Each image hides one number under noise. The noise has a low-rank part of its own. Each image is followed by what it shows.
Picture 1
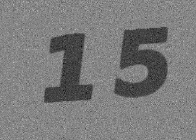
15
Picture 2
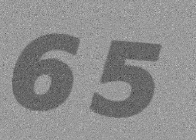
65
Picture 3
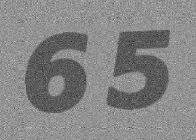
65
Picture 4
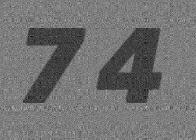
74
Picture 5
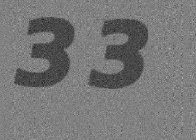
33
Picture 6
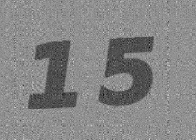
15
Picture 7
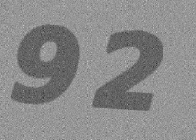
92
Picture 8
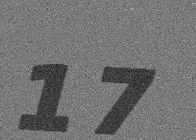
17
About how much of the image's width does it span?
two thirds
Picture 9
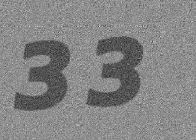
33
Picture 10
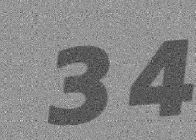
34
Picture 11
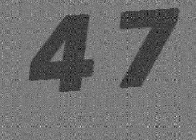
47
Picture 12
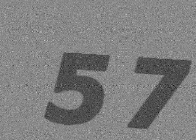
57
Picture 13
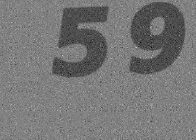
59
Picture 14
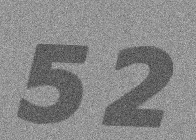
52
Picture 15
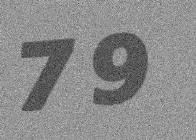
79
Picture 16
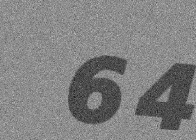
64
